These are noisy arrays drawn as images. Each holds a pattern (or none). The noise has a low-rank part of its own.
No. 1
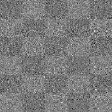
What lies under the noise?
a checkerboard
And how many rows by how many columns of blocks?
6 by 5
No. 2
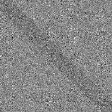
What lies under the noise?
a diagonal band
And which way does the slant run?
top left to bottom right
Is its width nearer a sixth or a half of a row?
a sixth
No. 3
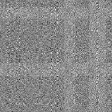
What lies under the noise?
bands of rows crossing bands of columns
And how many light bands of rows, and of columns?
2 and 2
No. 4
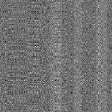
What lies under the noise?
bands of columns
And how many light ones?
3
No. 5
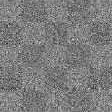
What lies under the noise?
a checkerboard
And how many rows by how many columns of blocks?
5 by 5
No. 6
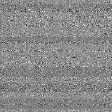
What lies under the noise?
bands of rows
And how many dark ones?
5
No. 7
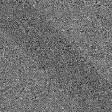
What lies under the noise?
a diagonal band
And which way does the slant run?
top left to bottom right
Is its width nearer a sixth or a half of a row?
a half
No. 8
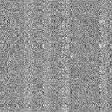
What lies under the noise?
bands of columns
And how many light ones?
4
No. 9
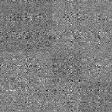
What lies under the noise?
blocks along the diagonal
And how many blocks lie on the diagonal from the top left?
3
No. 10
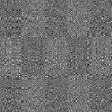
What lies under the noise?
a checkerboard
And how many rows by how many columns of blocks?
3 by 5
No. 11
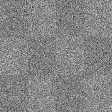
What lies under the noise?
a checkerboard
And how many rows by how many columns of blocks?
3 by 4
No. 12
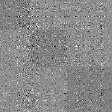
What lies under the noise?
blocks along the diagonal
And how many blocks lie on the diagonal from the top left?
3
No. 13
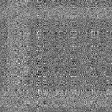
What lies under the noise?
bands of rows crossing bands of columns
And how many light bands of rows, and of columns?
2 and 1
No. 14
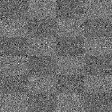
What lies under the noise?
a checkerboard
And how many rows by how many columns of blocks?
6 by 4
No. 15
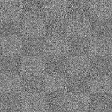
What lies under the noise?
a checkerboard
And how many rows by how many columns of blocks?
6 by 5
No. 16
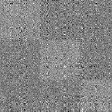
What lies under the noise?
blocks along the diagonal
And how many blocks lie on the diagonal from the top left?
3
